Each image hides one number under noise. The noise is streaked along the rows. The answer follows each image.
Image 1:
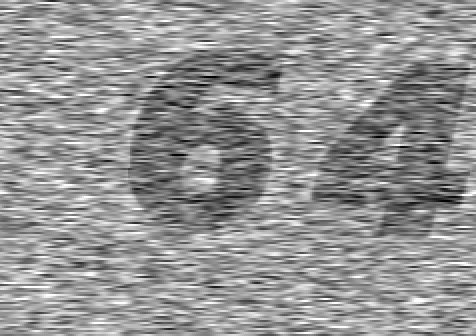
64
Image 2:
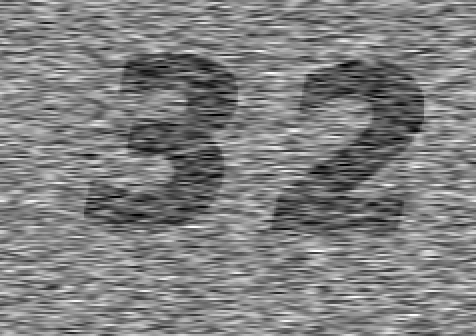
32
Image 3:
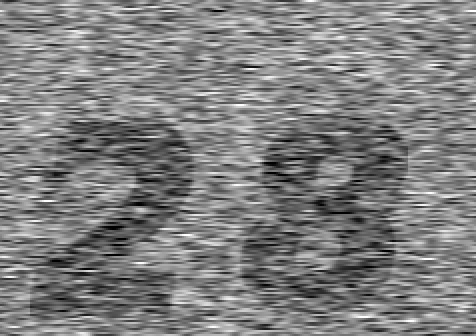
28
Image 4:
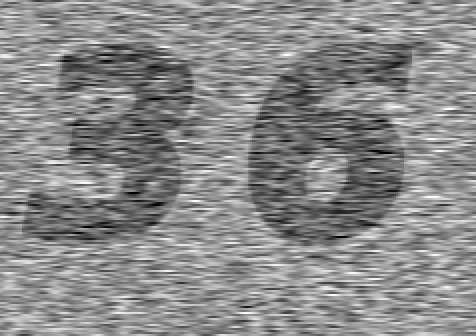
36
